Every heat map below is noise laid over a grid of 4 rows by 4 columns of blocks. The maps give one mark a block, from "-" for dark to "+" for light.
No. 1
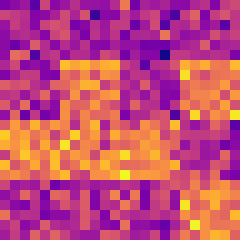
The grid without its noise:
- - - -
- + - +
+ + + -
- - - +
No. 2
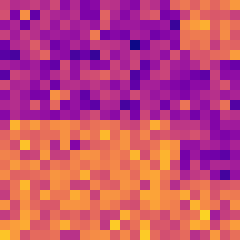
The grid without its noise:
- - - +
- - - -
+ + + -
+ + + +
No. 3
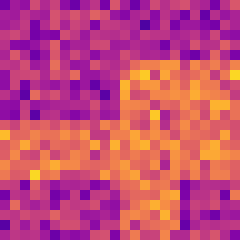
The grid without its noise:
- - - -
- - + +
+ + + +
- - + -
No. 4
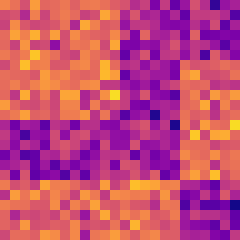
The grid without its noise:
+ + - -
+ + - +
- - - +
+ + + -
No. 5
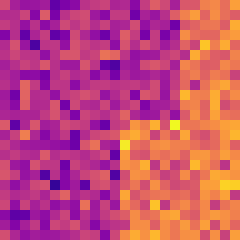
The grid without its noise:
- - - +
- - - +
- - + +
- - + +
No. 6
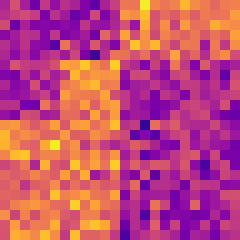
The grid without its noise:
- - + +
- + - -
+ + - -
+ + - -
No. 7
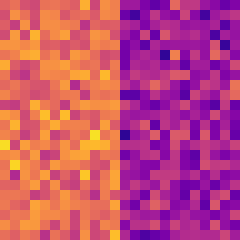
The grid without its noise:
+ + - -
+ + - -
+ + - -
+ + - -
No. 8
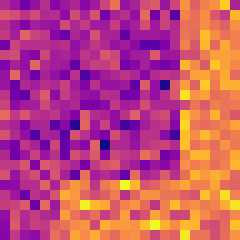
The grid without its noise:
- - - +
- - - +
- - - +
- + + +
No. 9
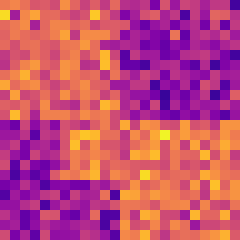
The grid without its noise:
+ + - -
+ + - -
- + + +
- - + +
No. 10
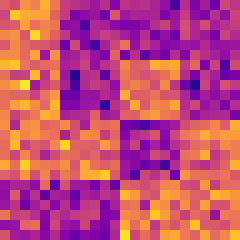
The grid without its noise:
+ - - -
+ - + -
+ + - +
- - + +
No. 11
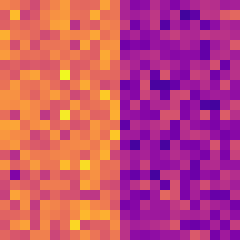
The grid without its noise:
+ + - -
+ + - -
+ + - -
+ + - -
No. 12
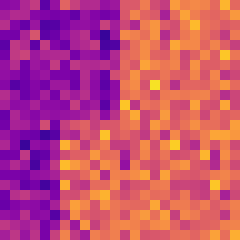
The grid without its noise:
- - + +
- - + +
- + + +
- + + +
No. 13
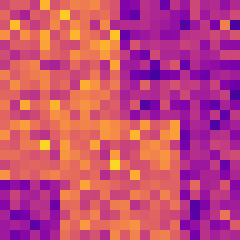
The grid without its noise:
+ + - -
+ + - -
+ + + -
- + + -
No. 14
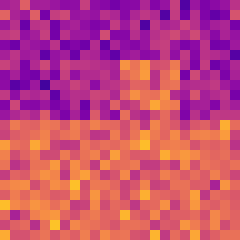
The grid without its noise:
- - - -
- - + -
+ + + +
+ + + +
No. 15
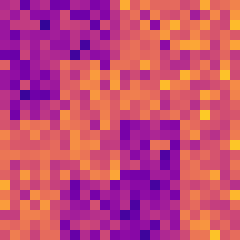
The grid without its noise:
- - + +
- + + +
+ + - +
+ - - +
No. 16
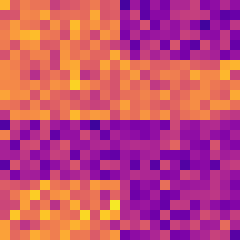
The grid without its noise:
+ + - -
+ + + +
- - - -
+ + - -
